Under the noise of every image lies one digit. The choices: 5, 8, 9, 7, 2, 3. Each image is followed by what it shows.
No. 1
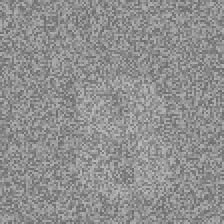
8
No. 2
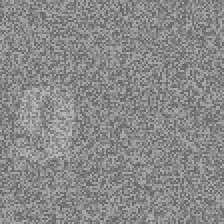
9
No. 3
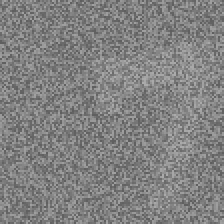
7
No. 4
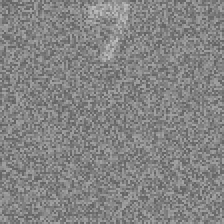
7
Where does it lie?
top middle
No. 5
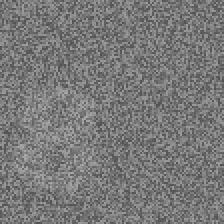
8
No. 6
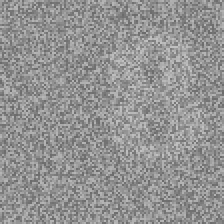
8
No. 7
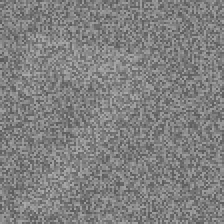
7
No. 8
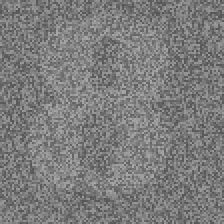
8
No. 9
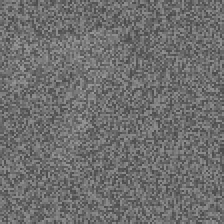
7
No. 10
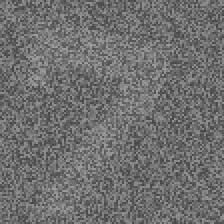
7
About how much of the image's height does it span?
nearly all
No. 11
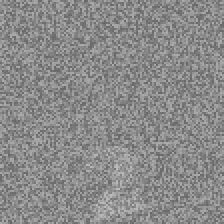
2
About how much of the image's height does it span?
a third
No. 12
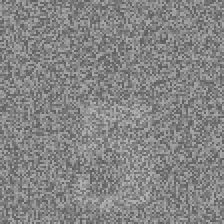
5
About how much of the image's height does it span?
half
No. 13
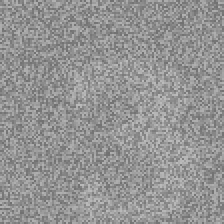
3
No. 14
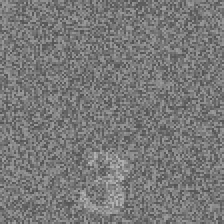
3
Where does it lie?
bottom middle
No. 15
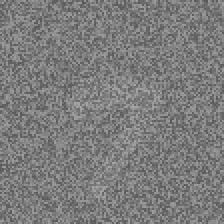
7
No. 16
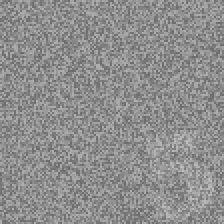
5
